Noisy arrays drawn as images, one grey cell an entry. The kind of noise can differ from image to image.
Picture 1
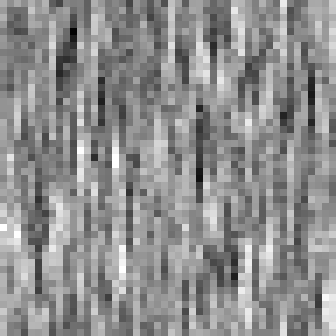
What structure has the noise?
streaked along the columns
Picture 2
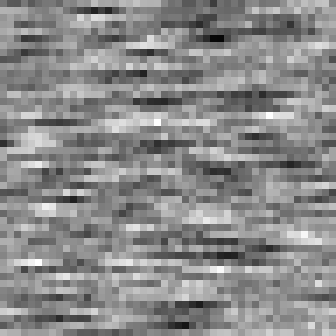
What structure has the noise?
streaked along the rows
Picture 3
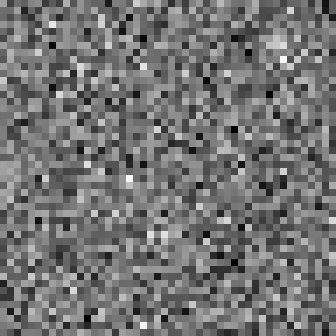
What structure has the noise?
independent entries
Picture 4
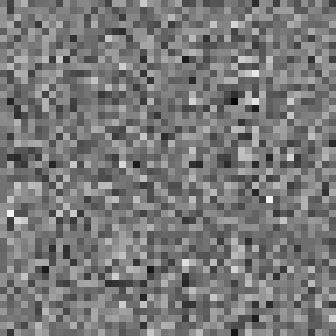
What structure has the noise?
low rank plus noise
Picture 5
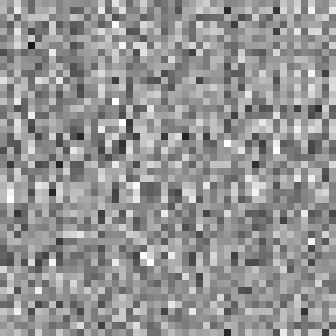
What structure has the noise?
low rank plus noise
